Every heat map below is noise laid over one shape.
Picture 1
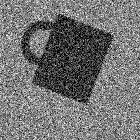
cup
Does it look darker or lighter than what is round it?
darker
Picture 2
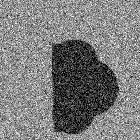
cloud
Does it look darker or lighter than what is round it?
darker
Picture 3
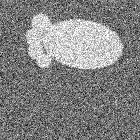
footprint
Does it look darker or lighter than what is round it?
lighter
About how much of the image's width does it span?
two thirds
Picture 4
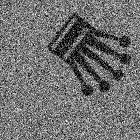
chess queen
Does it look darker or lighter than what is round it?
darker
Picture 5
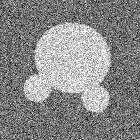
bear's head
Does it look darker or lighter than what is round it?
lighter
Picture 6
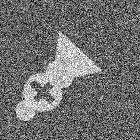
chess bishop
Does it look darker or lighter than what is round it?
lighter
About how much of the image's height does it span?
two thirds
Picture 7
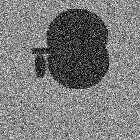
apple
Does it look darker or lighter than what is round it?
darker
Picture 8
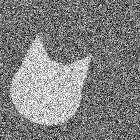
cat's head
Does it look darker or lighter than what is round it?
lighter
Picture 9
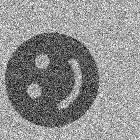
smiling face
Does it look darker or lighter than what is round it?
darker
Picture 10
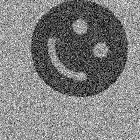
smiling face
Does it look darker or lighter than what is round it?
darker
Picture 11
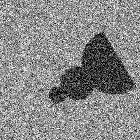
chess pawn
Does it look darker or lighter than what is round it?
darker
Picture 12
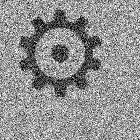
gear
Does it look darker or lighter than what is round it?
darker
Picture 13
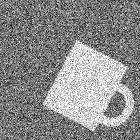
cup
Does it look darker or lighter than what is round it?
lighter
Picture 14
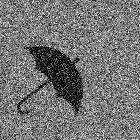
umbrella
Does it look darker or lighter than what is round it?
darker
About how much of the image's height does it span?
half
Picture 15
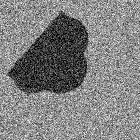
cloud
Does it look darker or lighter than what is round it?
darker
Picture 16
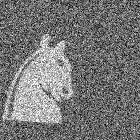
chess knight
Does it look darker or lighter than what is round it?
lighter
